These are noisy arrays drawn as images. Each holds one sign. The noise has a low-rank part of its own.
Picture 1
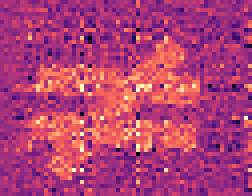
light not-equal sign
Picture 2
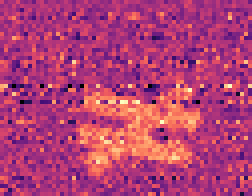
light not-equal sign
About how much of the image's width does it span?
half
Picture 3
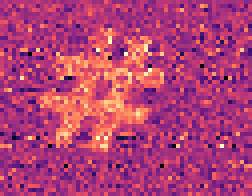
light hash sign
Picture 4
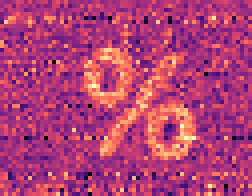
light percent sign
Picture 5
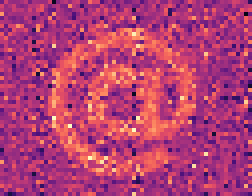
light at sign
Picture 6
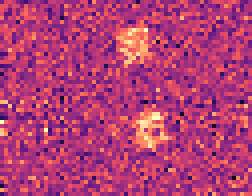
light colon
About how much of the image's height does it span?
two thirds
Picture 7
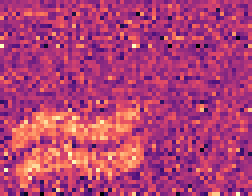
light approximately sign
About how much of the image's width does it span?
half
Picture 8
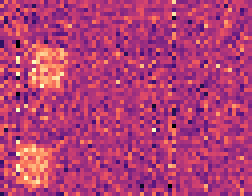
light colon
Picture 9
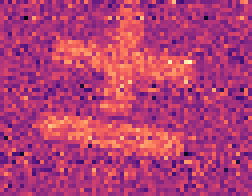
light plus-minus sign
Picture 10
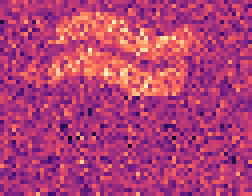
light approximately sign
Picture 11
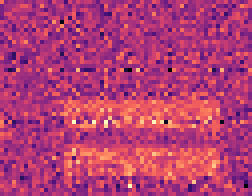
light equals sign
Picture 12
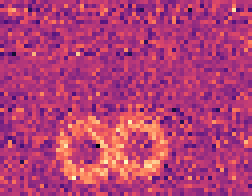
light infinity sign, bottom middle
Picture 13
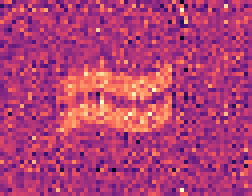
light approximately sign, centre
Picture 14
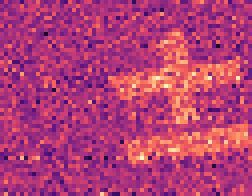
light plus-minus sign
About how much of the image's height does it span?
two thirds
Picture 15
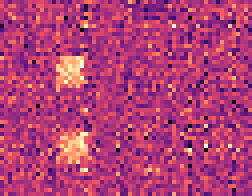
light colon
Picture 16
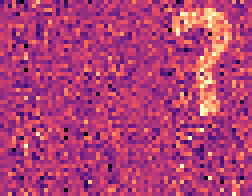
light question mark
